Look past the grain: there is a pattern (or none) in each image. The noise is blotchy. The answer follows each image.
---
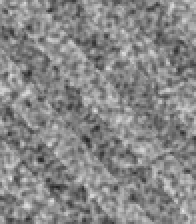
diagonal stripes
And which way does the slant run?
top left to bottom right
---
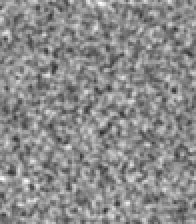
only noise
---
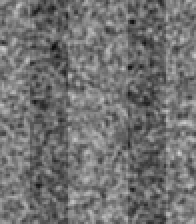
vertical stripes
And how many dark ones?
2
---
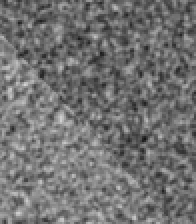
a sharp edge
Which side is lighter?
bottom left
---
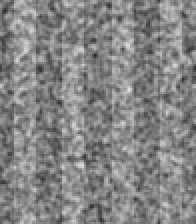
vertical stripes
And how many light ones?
4
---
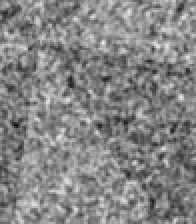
spokes from one point
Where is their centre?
top left
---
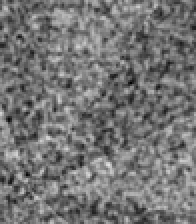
spokes from one point
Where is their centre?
bottom left
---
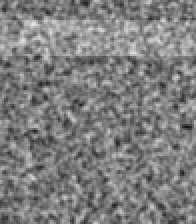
one horizontal stripe
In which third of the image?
top
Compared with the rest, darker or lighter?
lighter
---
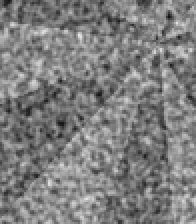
spokes from one point
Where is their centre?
top right
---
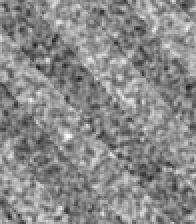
diagonal stripes
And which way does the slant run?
top left to bottom right
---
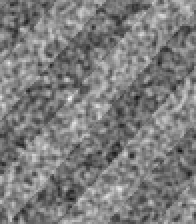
diagonal stripes
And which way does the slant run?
bottom left to top right
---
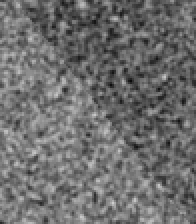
a sharp edge
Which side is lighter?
bottom left
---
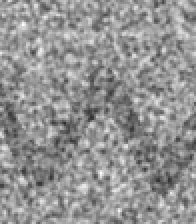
a wavy band
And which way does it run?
left to right
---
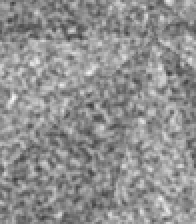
spokes from one point
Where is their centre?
top right
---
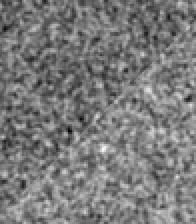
a sharp edge
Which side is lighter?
bottom right
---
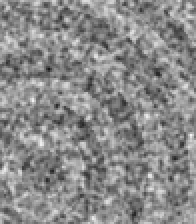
rings round one point
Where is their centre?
bottom left
